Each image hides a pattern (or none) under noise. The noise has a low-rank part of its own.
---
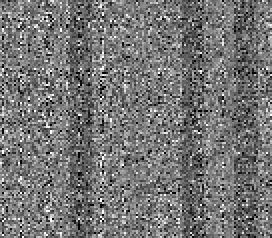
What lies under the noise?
bands of columns
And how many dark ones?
3
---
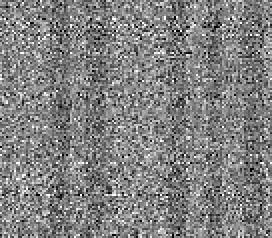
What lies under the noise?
bands of columns
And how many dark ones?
5
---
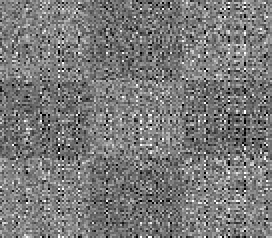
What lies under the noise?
a checkerboard
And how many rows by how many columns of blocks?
3 by 3
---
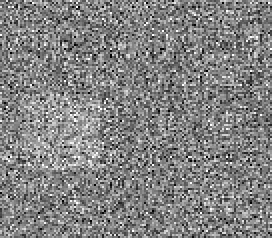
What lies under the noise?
one block
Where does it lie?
middle left
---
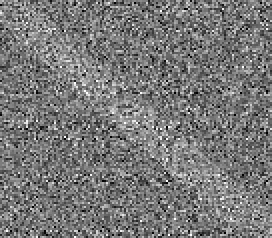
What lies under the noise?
a diagonal band
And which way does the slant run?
top left to bottom right
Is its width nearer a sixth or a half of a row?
a sixth
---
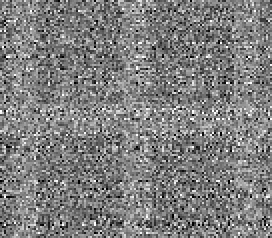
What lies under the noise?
bands of rows crossing bands of columns
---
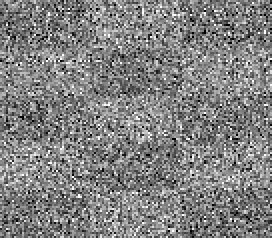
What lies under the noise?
a checkerboard
